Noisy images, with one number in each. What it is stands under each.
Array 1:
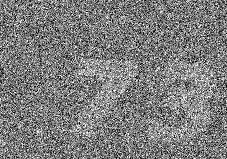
73
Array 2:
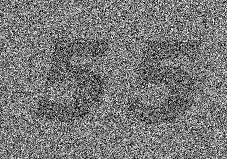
55
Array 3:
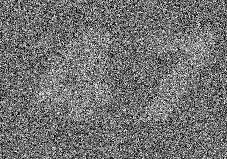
47
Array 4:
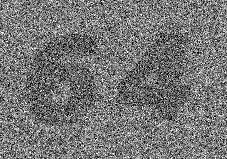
64
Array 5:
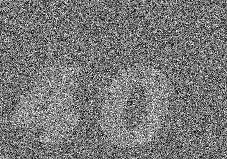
40
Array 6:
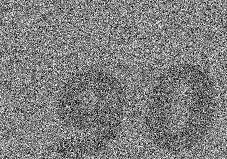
90
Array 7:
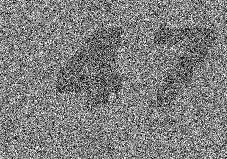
47
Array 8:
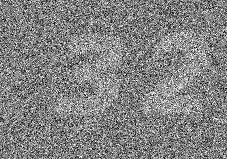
32
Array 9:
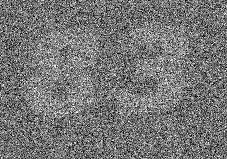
83
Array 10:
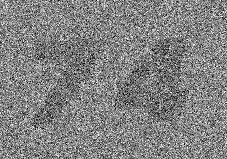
74
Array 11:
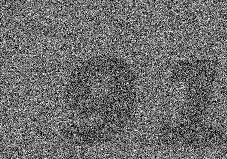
91
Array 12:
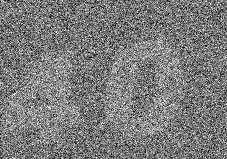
40
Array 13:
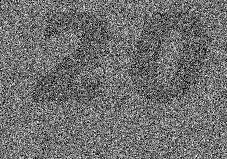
20
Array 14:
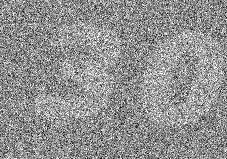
30
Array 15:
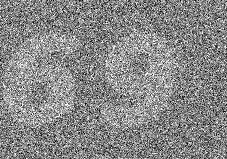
69
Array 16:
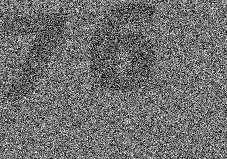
76
